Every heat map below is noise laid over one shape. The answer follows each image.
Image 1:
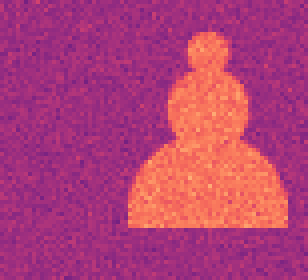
chess pawn
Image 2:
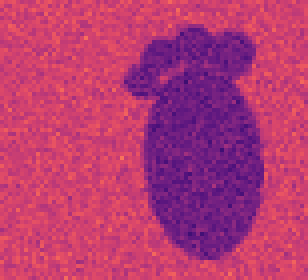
footprint
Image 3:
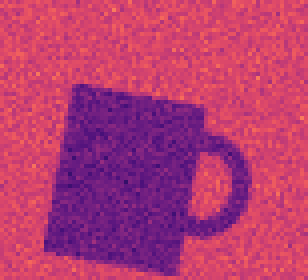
cup
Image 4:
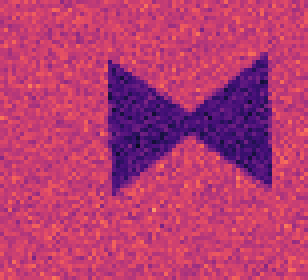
bow tie
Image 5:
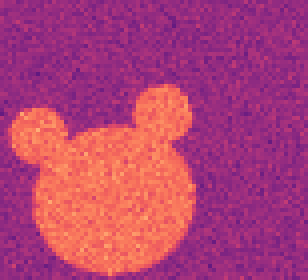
bear's head
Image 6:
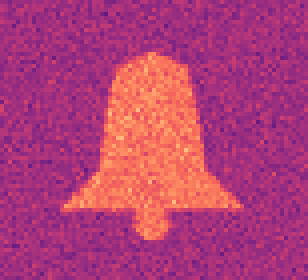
bell
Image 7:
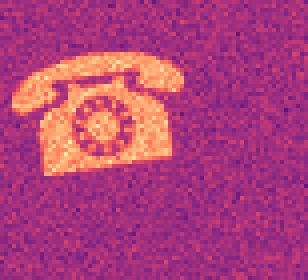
telephone
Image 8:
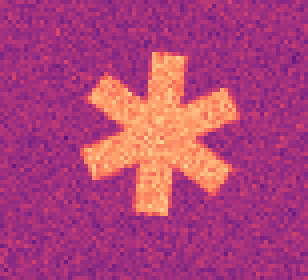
asterisk
